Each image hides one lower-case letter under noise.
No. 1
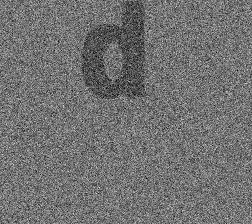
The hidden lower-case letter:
d
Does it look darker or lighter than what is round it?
darker
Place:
top middle
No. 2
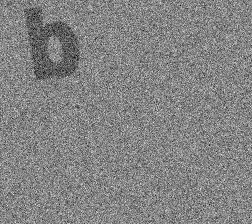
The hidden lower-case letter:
b
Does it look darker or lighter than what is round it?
darker
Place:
top left
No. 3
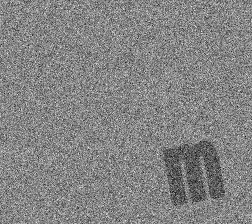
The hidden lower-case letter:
m
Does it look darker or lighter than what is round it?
darker
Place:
bottom right
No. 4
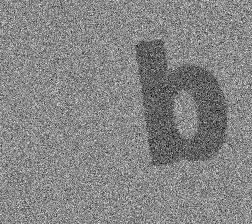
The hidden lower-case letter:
b
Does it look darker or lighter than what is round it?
darker
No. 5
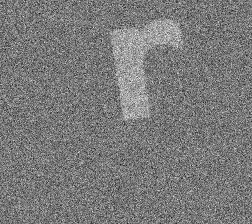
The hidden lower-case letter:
r
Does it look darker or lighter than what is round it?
lighter
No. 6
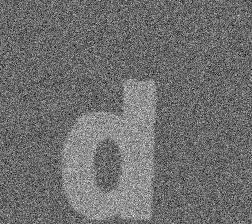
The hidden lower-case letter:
d
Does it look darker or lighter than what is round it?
lighter
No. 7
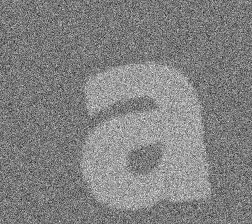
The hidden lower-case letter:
a
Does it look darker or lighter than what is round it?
lighter
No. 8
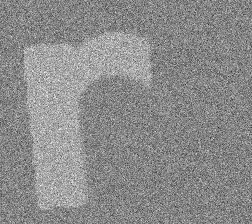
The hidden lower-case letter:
r
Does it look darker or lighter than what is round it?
lighter
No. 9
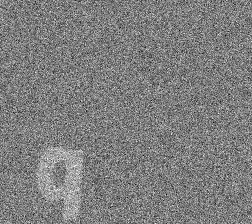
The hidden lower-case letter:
q
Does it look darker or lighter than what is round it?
lighter
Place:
bottom left
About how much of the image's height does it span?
a third
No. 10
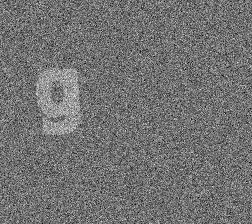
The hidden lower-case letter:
g
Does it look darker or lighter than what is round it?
lighter
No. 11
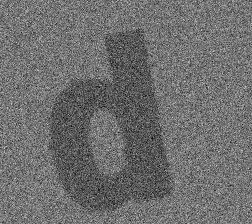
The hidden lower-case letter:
d
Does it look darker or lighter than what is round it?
darker
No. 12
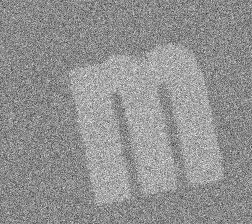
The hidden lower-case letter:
m
